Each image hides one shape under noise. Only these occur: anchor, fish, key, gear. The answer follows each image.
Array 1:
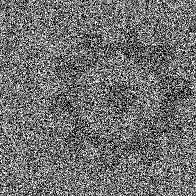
gear
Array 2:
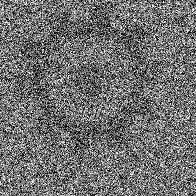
gear
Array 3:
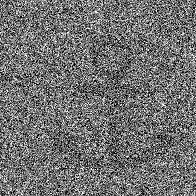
anchor
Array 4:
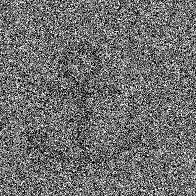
anchor
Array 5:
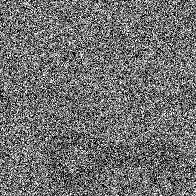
key
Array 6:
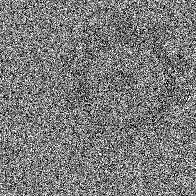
gear
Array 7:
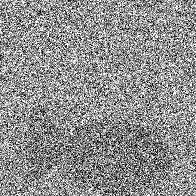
fish
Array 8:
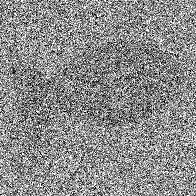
fish
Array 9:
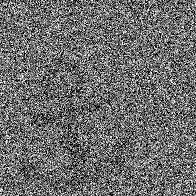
anchor
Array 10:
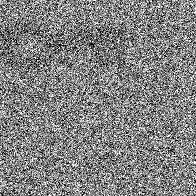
key
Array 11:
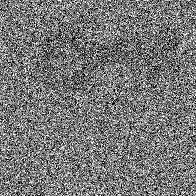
key
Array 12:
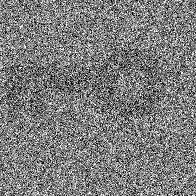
key
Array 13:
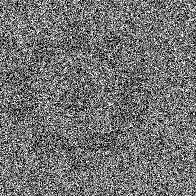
gear
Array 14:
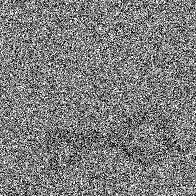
key
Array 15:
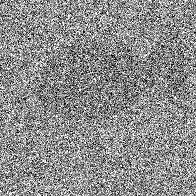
fish
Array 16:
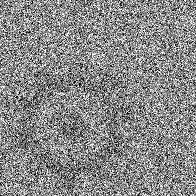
gear
